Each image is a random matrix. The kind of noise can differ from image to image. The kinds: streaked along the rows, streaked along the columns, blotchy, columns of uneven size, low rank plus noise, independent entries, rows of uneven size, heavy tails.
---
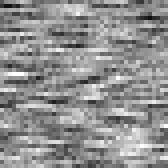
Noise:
streaked along the rows
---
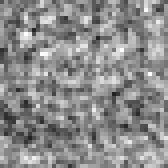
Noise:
blotchy
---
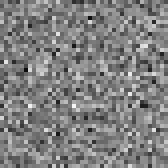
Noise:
low rank plus noise
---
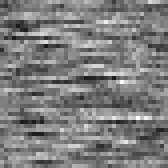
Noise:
streaked along the rows
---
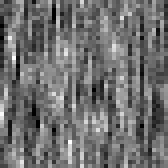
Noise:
streaked along the columns
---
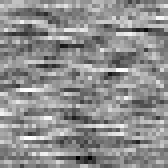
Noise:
streaked along the rows
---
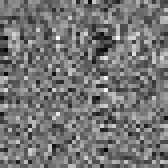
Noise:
low rank plus noise
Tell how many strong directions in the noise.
three or four
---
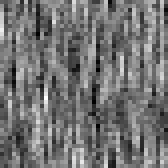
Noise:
streaked along the columns
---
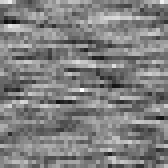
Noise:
streaked along the rows
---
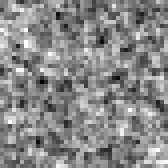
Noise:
blotchy
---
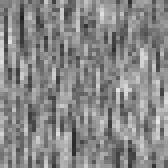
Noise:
streaked along the columns
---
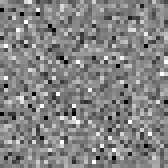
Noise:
heavy tails
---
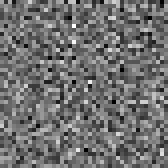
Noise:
low rank plus noise
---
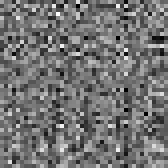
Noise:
low rank plus noise
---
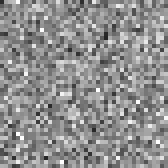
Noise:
independent entries
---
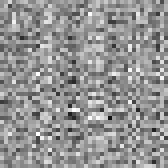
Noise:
low rank plus noise
